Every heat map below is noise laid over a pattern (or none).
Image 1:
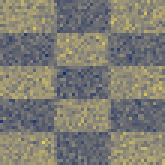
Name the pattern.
a checkerboard
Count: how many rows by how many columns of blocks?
5 by 3
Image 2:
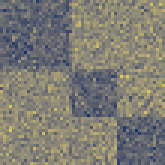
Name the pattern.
blocks along the diagonal
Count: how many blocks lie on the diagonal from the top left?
3
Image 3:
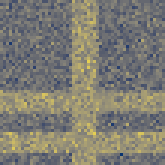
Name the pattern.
bands of rows crossing bands of columns
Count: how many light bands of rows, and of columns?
2 and 1
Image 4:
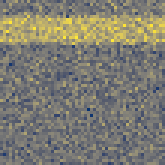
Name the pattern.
one band of rows
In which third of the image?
top
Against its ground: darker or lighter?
lighter
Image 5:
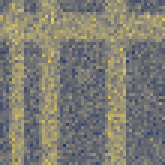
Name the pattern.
bands of rows crossing bands of columns
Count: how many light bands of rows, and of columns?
1 and 3
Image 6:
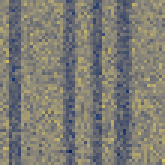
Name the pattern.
bands of columns
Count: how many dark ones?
4
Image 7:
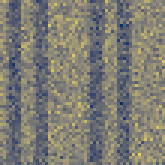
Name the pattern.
bands of columns
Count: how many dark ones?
4
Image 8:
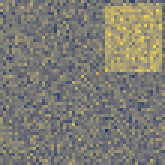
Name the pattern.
one block
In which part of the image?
top right
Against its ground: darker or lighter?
lighter
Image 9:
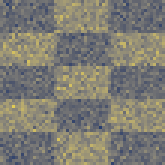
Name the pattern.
a checkerboard
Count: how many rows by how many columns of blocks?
5 by 3
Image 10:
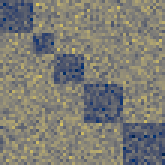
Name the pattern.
blocks along the diagonal
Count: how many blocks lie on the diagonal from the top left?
5
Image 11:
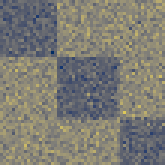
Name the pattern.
blocks along the diagonal
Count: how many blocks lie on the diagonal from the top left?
3
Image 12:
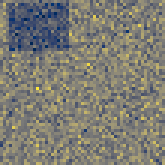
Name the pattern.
one block
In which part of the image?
top left
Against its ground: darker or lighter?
darker
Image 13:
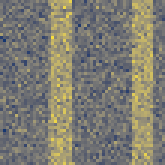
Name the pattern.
bands of columns
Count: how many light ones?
2
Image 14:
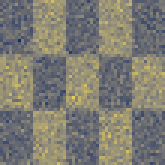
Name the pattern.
a checkerboard
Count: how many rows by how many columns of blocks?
3 by 5
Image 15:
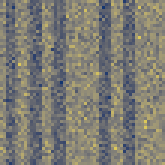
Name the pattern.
bands of columns
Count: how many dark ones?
5
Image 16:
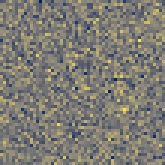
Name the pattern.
only noise
